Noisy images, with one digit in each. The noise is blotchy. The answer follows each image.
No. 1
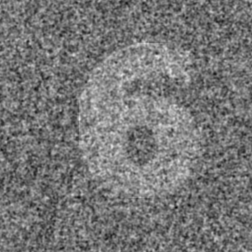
6
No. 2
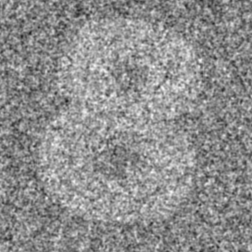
8
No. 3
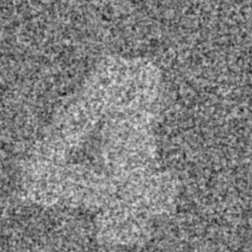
4
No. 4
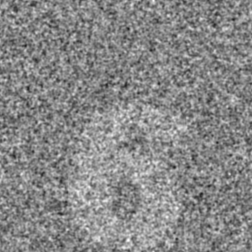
6
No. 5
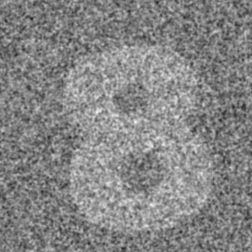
8
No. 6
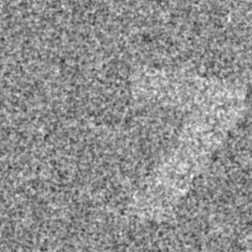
7
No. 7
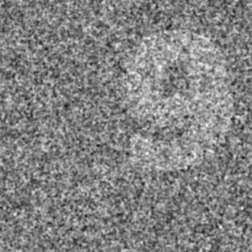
9
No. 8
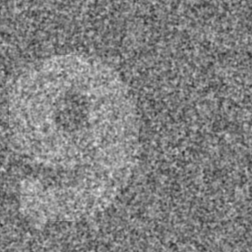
9
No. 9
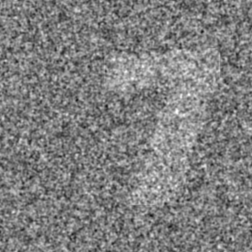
7
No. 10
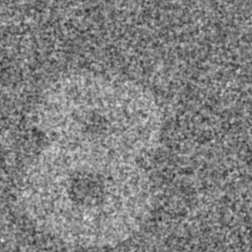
8
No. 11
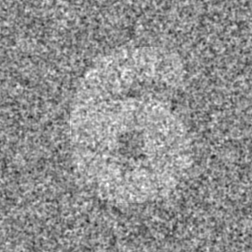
6
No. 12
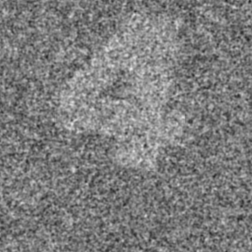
4
